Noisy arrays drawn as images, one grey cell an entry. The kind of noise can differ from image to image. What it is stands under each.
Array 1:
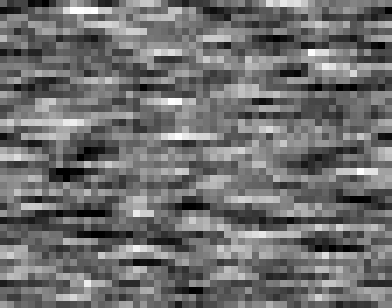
streaked along the rows
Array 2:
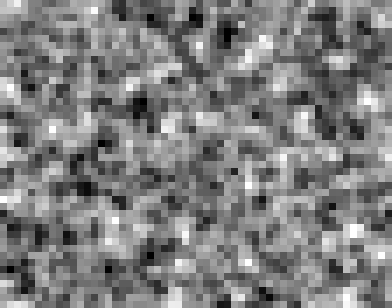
blotchy
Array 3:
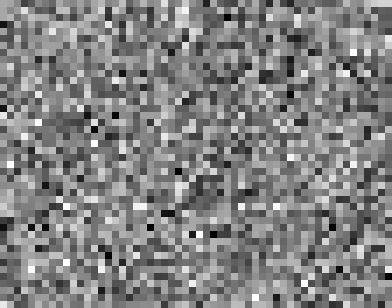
independent entries
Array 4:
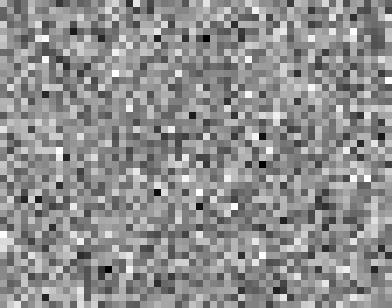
independent entries
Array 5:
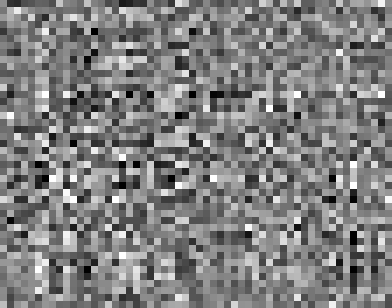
low rank plus noise
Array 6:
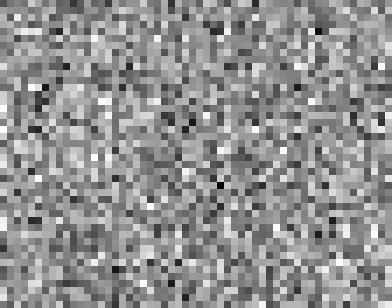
low rank plus noise
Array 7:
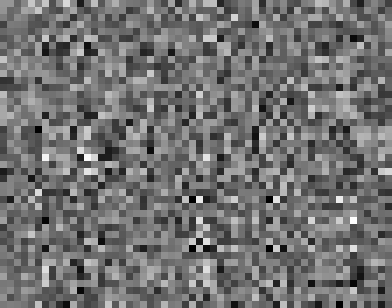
low rank plus noise
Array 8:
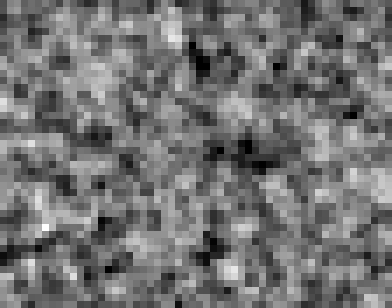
blotchy
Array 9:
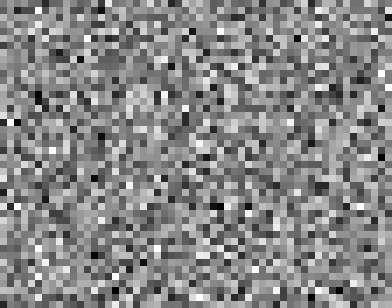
low rank plus noise
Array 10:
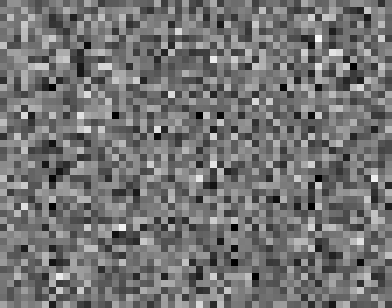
low rank plus noise
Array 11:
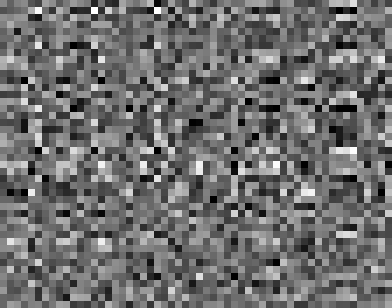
low rank plus noise
